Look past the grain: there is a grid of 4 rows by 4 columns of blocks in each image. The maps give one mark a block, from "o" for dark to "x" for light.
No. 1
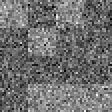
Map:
x o x o
o x o o
o o o o
o x x x
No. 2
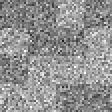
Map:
o o x o
x o o x
o x x x
x x o o
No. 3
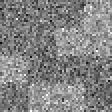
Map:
o o o x
o o x x
x o o o
o x x o
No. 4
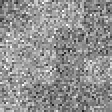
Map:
o x x o
x x o o
x x o x
x o o o
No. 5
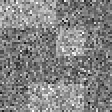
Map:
x x o o
o o x o
o o o o
o x x o
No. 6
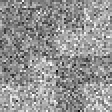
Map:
o o o x
o o x x
o x o o
x x o x
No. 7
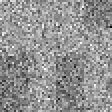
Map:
x x x o
x x x x
o x o x
o x o x
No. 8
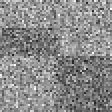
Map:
x x x x
o o x x
x x o o
x x o o
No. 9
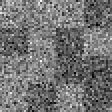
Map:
x x x o
o x o x
x x o o
x o x o
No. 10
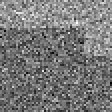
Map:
x x x x
o o o x
o o o o
o o o o
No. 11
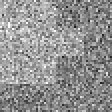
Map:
x x o o
x x x o
x x o o
o o o o
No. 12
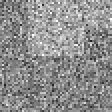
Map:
o x x x
o x x o
o o o o
o o o o
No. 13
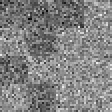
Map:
o o o x
x o x x
o x x x
x o x x
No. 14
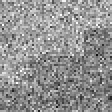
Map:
x x x x
x x x o
x o o o
o o o o
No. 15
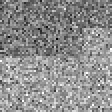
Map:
o o o o
o o o x
x x x x
x x x x
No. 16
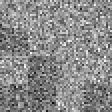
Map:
x x x x
o x x x
x o x x
o o x o
